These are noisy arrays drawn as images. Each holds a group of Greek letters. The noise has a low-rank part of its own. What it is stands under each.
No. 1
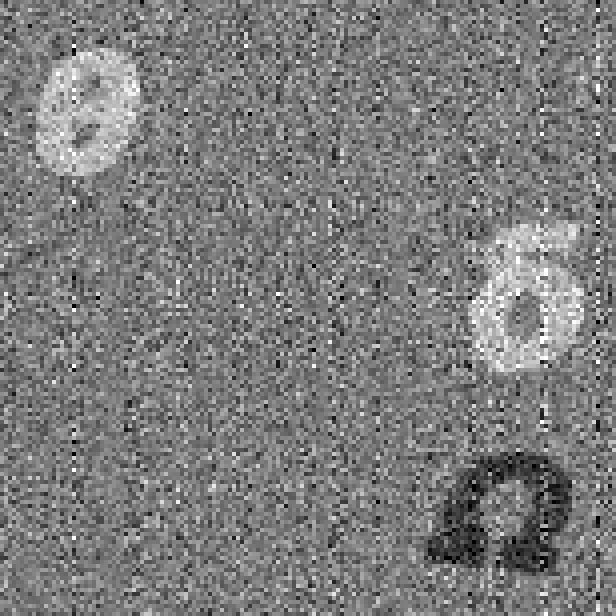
top left: light theta; middle right: light delta; bottom right: dark omega
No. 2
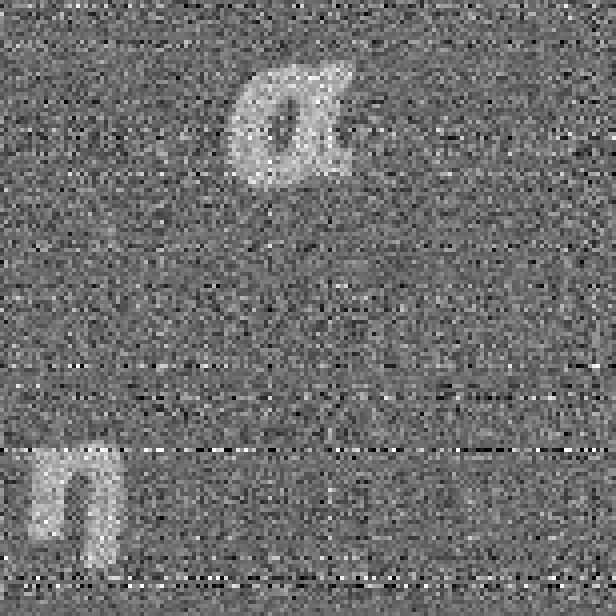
top middle: light alpha; bottom left: light eta
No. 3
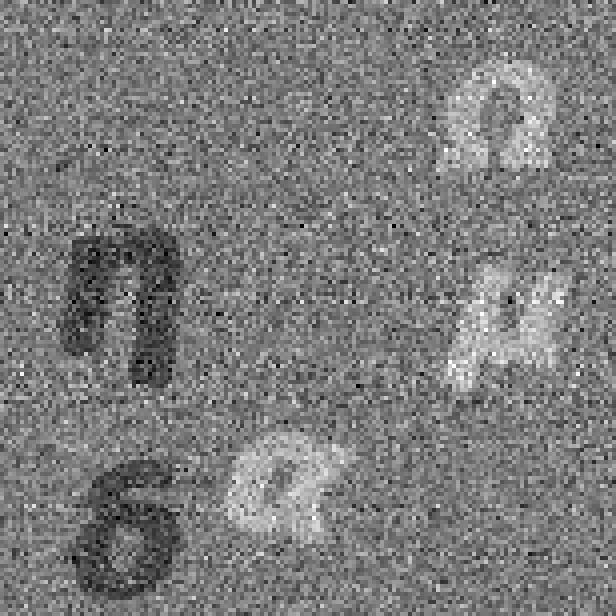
top right: light omega; middle left: dark eta; middle right: light mu; bottom left: dark delta; bottom middle: light alpha
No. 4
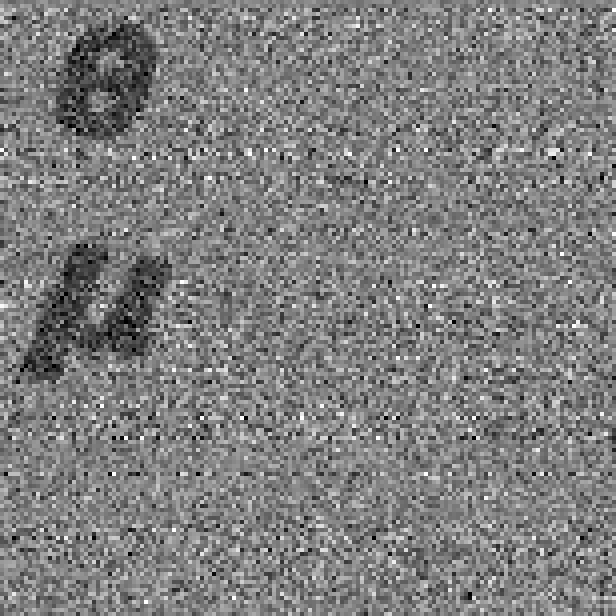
top left: dark theta; middle left: dark mu
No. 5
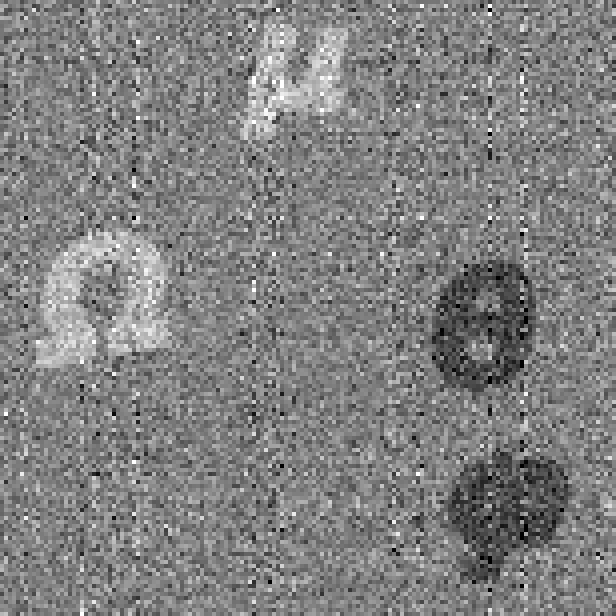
top middle: light mu; middle left: light omega; middle right: dark theta; bottom right: dark phi
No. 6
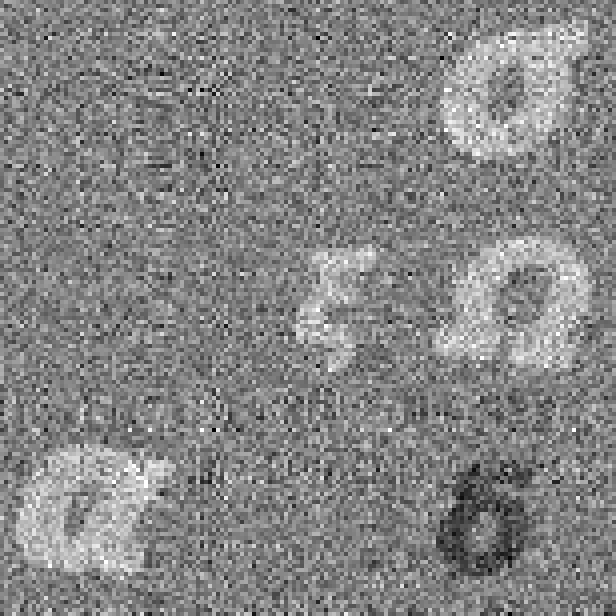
top right: light sigma; centre: light xi; middle right: light omega; bottom left: light alpha; bottom right: dark delta
